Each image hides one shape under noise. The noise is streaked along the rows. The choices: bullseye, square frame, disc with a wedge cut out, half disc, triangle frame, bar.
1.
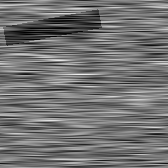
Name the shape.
bar
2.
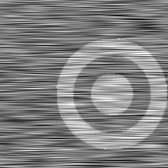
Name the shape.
bullseye
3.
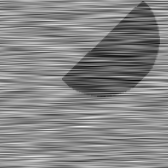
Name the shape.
half disc
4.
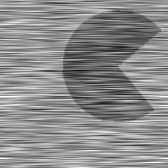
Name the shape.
disc with a wedge cut out
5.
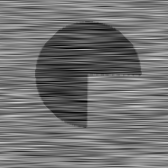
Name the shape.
disc with a wedge cut out
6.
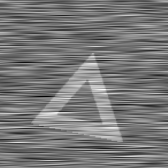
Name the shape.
triangle frame
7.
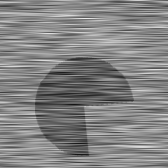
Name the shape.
disc with a wedge cut out
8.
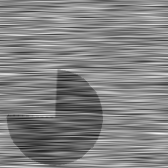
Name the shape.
disc with a wedge cut out
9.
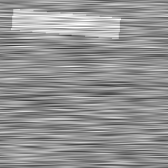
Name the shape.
bar
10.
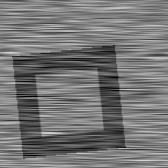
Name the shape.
square frame
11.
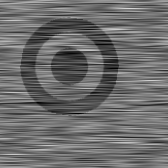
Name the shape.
bullseye
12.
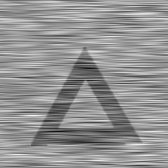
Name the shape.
triangle frame
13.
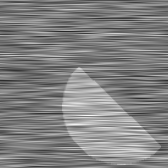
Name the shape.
half disc
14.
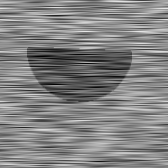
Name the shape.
half disc
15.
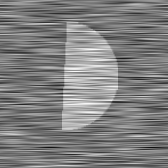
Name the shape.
half disc
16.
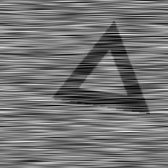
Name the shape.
triangle frame
